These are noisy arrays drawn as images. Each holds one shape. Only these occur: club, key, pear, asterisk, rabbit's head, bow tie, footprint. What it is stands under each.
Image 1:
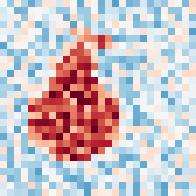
red pear
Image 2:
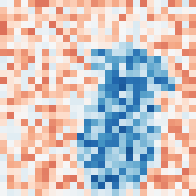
blue footprint
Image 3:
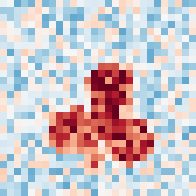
red club
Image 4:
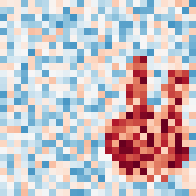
red rabbit's head
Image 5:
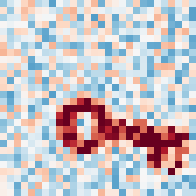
red key
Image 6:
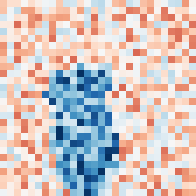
blue footprint
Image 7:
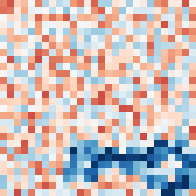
blue key
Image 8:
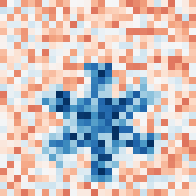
blue asterisk
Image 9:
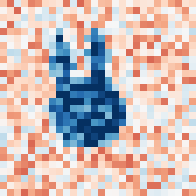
blue rabbit's head
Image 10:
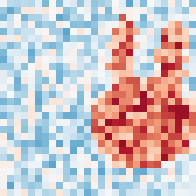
red rabbit's head
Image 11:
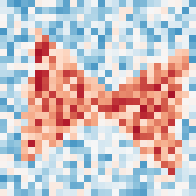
red bow tie
